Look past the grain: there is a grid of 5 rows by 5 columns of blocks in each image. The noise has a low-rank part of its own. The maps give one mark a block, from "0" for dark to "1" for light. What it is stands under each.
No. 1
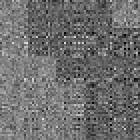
10001
10000
11000
11100
11100
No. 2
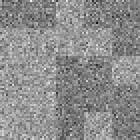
00100
11110
11001
11000
11010
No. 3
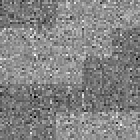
00111
11110
11100
00000
00111
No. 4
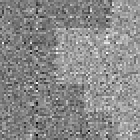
00001
00111
00111
00011
00001
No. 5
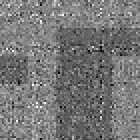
11111
11000
01001
11001
11001
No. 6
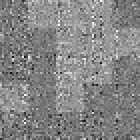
01110
00111
00110
10100
00000
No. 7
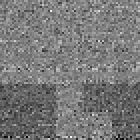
11111
11111
11111
00100
00110
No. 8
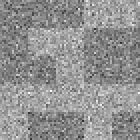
00011
01100
00100
11111
10010
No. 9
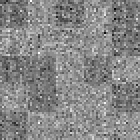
01010
11110
00101
10110
01111
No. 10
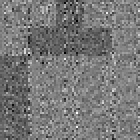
11011
10001
01111
01111
01111
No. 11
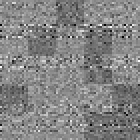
11011
10101
11101
01110
11100
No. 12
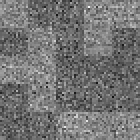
10011
01010
11000
01000
00111
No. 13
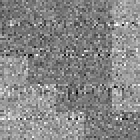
00001
00001
10001
11001
11100
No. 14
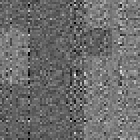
00011
10001
10011
00011
00011
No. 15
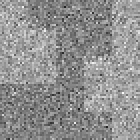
10001
11001
11011
00011
00001
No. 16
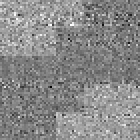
11100
11000
00000
00011
00111
